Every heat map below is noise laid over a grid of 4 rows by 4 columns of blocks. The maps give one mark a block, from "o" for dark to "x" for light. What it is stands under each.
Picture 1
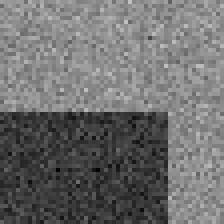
x x x x
x x x x
o o o x
o o o x
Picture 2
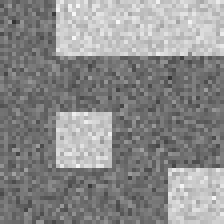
o x x x
o o o o
o x o o
o o o x
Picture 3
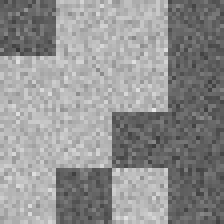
o x x o
x x x o
x x o o
x o x o
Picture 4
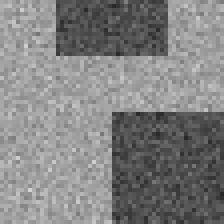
x o o x
x x x x
x x o o
x x o o
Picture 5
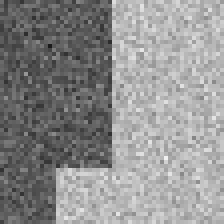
o o x x
o o x x
o o x x
o x x x
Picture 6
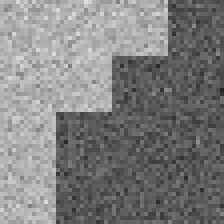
x x x o
x x o o
x o o o
x o o o
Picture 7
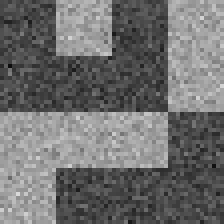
o x o x
o o o x
x x x o
x o o o
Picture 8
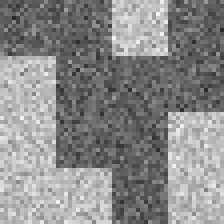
o o x o
x o o o
x o o x
x x o x
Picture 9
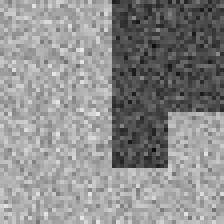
x x o o
x x o o
x x o x
x x x x
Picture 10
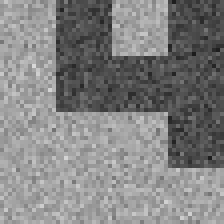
x o x o
x o o o
x x x o
x x x x
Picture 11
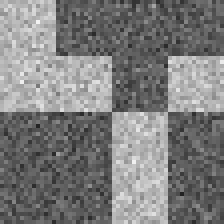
x o o o
x x o x
o o x o
o o x o
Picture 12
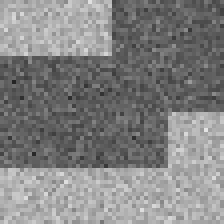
x x o o
o o o o
o o o x
x x x x
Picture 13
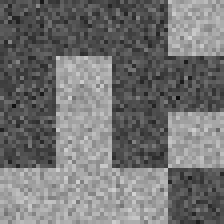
o o o x
o x o o
o x o x
x x x o
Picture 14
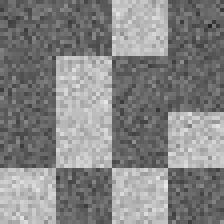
o o x o
o x o o
o x o x
x o x o
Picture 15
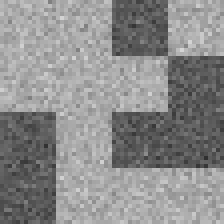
x x o x
x x x o
o x o o
o x x x
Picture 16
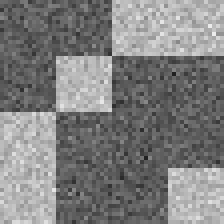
o o x x
o x o o
x o o o
x o o x
